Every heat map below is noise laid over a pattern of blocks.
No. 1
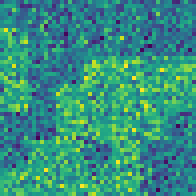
no symmetry
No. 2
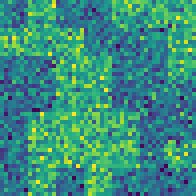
no symmetry
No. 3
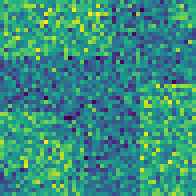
mirrored about the diagonal from the bottom left
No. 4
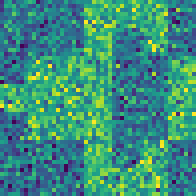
top and bottom mirror each other
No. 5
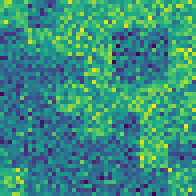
mirrored about the diagonal from the bottom left
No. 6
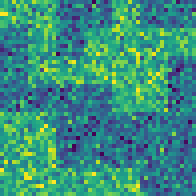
no symmetry
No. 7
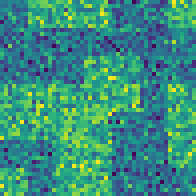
mirrored about the diagonal from the bottom left
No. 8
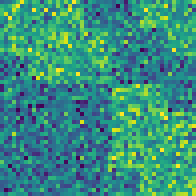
mirrored about the diagonal from the bottom left
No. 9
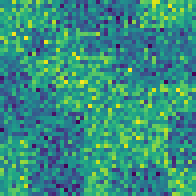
mirrored about the diagonal from the top left
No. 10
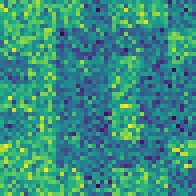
top and bottom mirror each other
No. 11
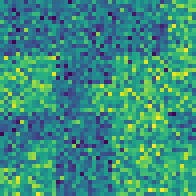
no symmetry
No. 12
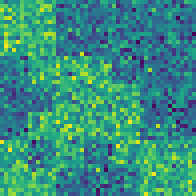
mirrored about the diagonal from the bottom left
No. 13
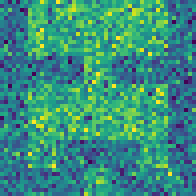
left and right mirror each other
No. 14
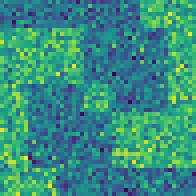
the same after a half turn
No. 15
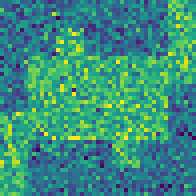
the same after a half turn
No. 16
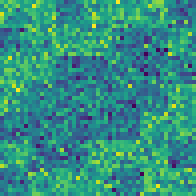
the same after a half turn
